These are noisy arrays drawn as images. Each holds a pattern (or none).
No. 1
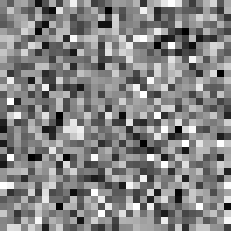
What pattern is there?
only noise
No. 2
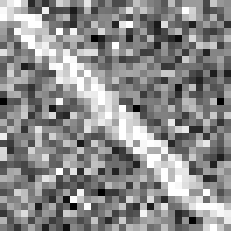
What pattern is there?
a diagonal band
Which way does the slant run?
top left to bottom right
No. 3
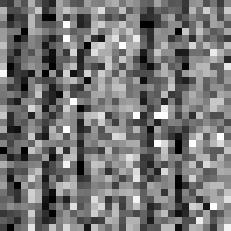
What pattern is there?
bands of columns
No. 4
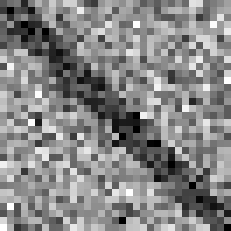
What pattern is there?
a diagonal band
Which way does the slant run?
top left to bottom right
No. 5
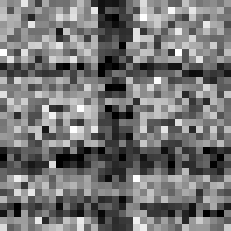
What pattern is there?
bands of rows crossing bands of columns
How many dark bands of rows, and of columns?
3 and 1
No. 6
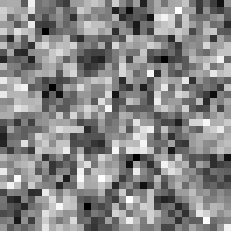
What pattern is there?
a checkerboard
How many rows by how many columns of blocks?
6 by 6
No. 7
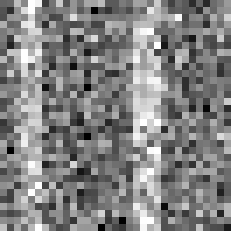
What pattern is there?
bands of columns
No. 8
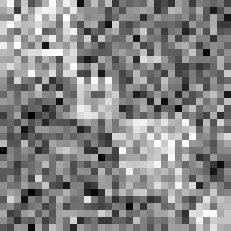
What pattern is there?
blocks along the diagonal
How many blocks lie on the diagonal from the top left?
4
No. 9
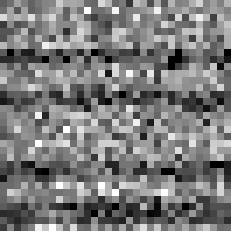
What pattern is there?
bands of rows
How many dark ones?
4
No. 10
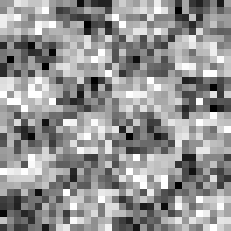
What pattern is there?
a checkerboard
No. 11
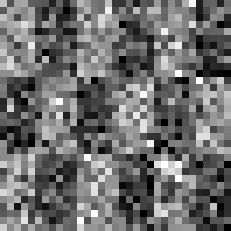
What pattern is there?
a checkerboard
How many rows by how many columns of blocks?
3 by 6
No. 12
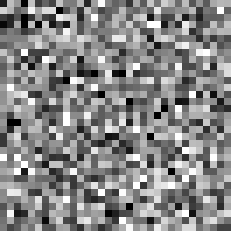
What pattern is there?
only noise
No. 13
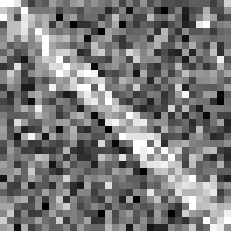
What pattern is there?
a diagonal band
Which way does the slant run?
top left to bottom right
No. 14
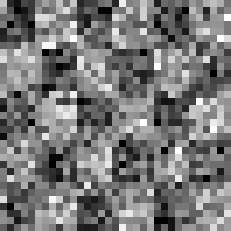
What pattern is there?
a checkerboard
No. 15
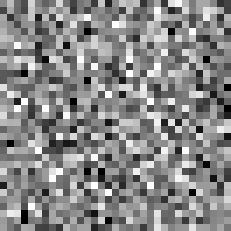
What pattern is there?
only noise
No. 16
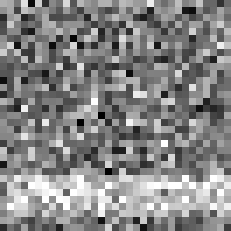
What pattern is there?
one band of rows
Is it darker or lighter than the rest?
lighter
